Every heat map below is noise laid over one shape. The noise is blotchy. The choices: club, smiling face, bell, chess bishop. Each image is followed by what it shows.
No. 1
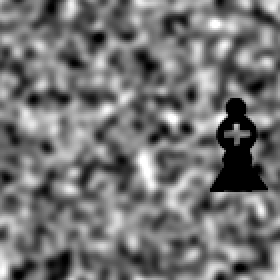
chess bishop
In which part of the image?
middle right
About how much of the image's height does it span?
a third
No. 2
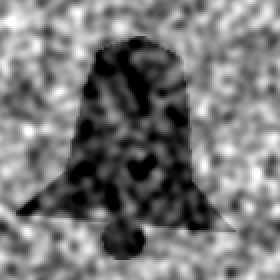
bell
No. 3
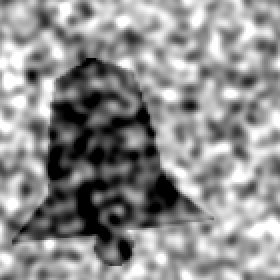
bell
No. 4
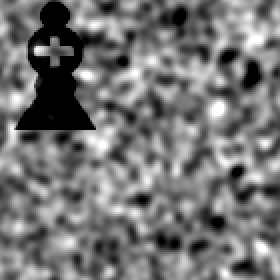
chess bishop
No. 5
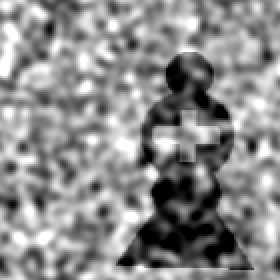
chess bishop
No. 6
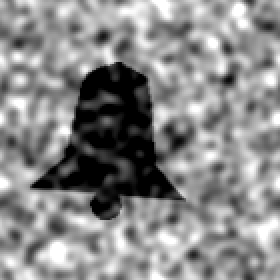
bell
